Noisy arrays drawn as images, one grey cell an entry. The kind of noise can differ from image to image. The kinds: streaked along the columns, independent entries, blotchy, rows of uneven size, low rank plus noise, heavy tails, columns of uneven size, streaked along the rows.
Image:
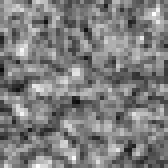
blotchy
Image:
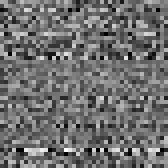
rows of uneven size
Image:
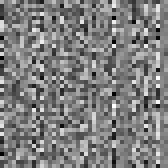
columns of uneven size
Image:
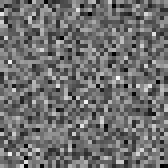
independent entries
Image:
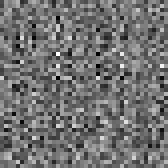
low rank plus noise
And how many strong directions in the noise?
three or four
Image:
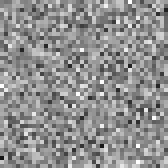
independent entries
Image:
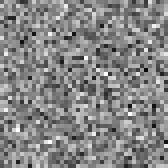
independent entries
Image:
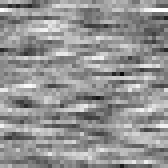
streaked along the rows
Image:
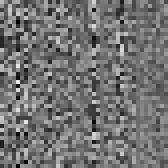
columns of uneven size
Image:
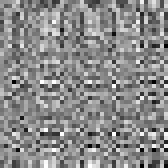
low rank plus noise
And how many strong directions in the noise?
one
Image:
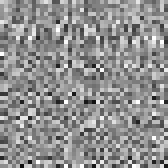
low rank plus noise
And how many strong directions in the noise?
two
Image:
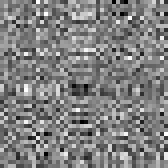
low rank plus noise
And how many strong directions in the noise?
two
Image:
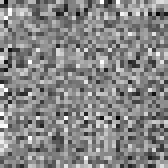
low rank plus noise
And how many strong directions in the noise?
three or four
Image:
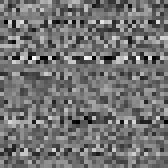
rows of uneven size
